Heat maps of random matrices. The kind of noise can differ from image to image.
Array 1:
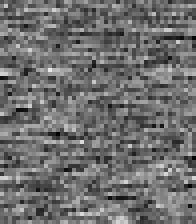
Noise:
streaked along the rows
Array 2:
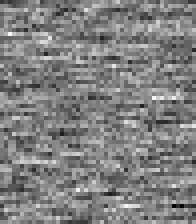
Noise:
streaked along the rows
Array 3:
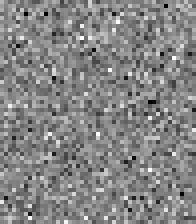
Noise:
heavy tails
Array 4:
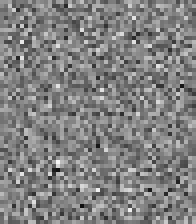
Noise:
low rank plus noise
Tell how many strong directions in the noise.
five to eight
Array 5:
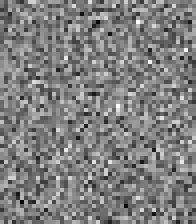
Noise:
independent entries
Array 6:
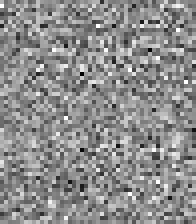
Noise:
low rank plus noise
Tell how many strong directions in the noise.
one
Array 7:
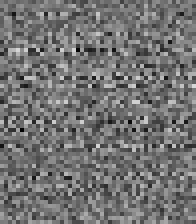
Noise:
rows of uneven size
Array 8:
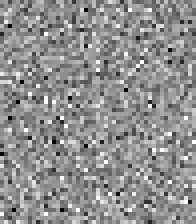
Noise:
heavy tails
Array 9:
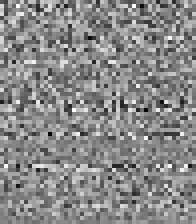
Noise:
rows of uneven size
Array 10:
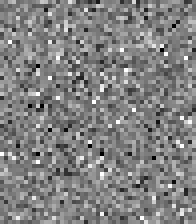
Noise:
heavy tails
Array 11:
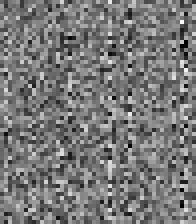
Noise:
columns of uneven size
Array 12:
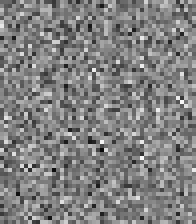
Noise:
low rank plus noise
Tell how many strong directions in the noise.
five to eight
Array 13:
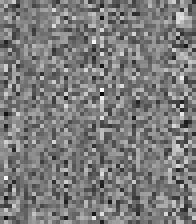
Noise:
columns of uneven size
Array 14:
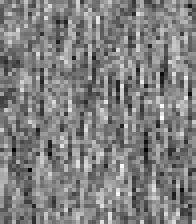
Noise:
streaked along the columns
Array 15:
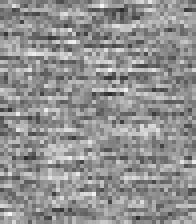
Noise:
streaked along the rows
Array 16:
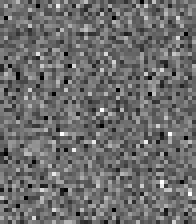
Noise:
heavy tails
